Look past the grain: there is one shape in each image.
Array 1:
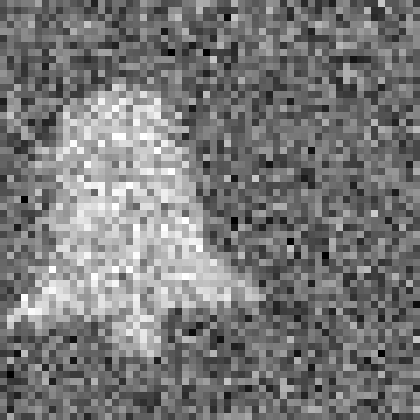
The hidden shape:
bell
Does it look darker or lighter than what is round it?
lighter
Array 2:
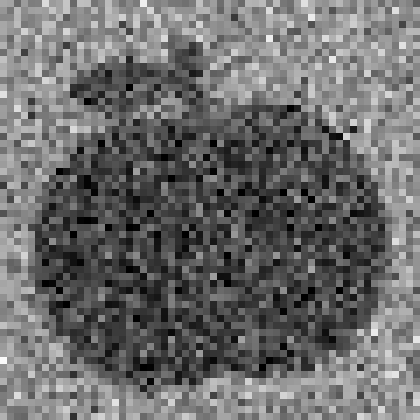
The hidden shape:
apple
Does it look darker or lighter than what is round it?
darker
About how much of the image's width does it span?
nearly all
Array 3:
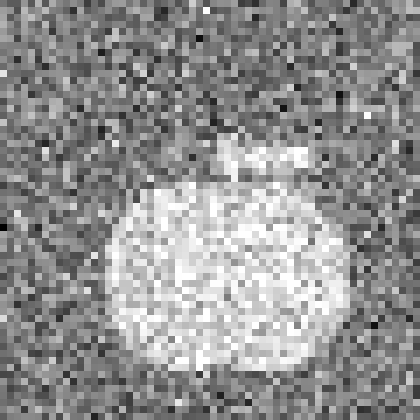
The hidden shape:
apple
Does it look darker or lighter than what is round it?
lighter
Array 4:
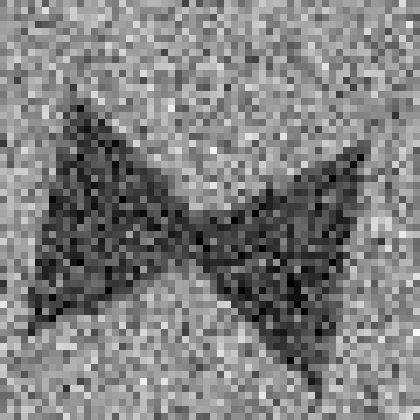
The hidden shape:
bow tie
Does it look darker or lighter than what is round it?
darker
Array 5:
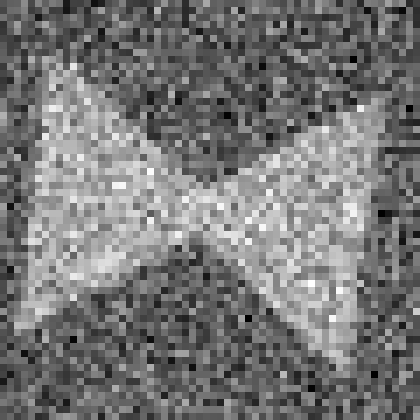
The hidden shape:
bow tie
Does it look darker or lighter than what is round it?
lighter
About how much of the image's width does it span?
nearly all
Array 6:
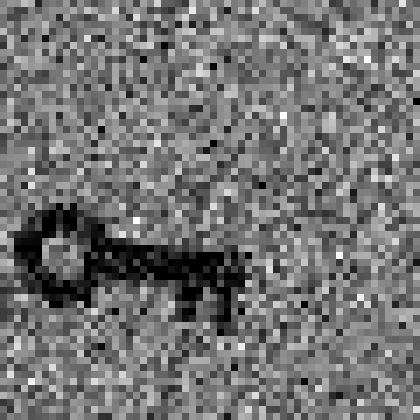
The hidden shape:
key
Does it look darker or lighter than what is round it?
darker
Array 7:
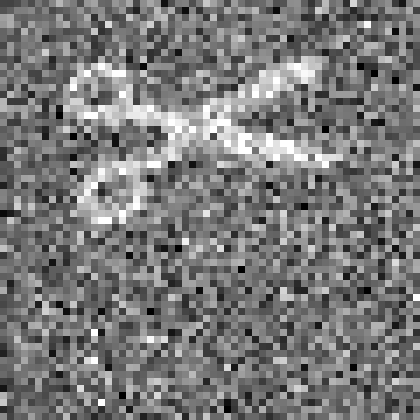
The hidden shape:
pair of scissors
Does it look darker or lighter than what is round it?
lighter
